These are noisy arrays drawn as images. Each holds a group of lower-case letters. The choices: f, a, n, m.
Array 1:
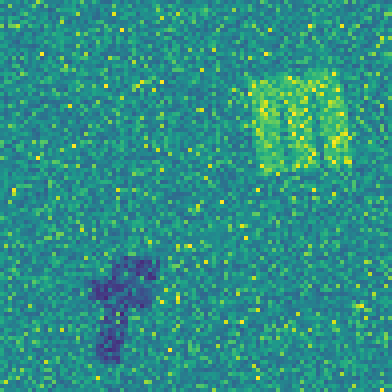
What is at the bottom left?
f
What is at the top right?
m
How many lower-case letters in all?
2
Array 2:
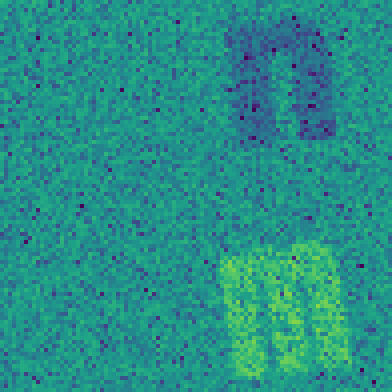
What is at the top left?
nothing
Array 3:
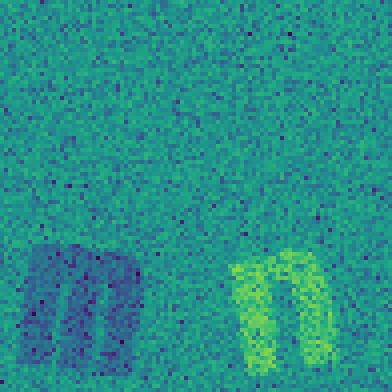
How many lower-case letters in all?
2
